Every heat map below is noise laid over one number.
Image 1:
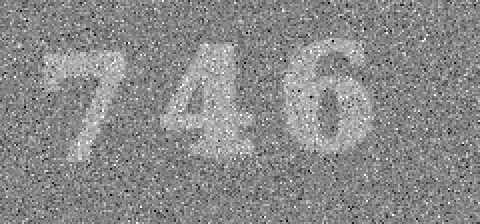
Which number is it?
746
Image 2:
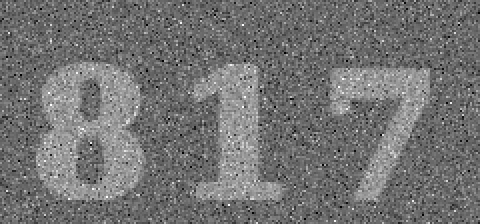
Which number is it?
817
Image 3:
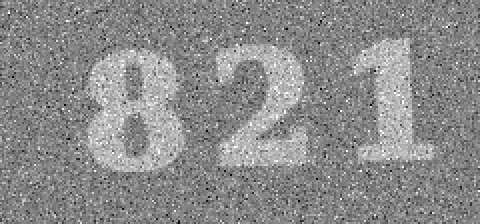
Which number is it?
821
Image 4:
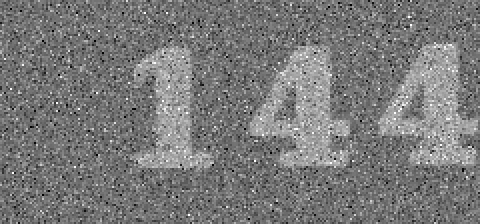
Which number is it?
144
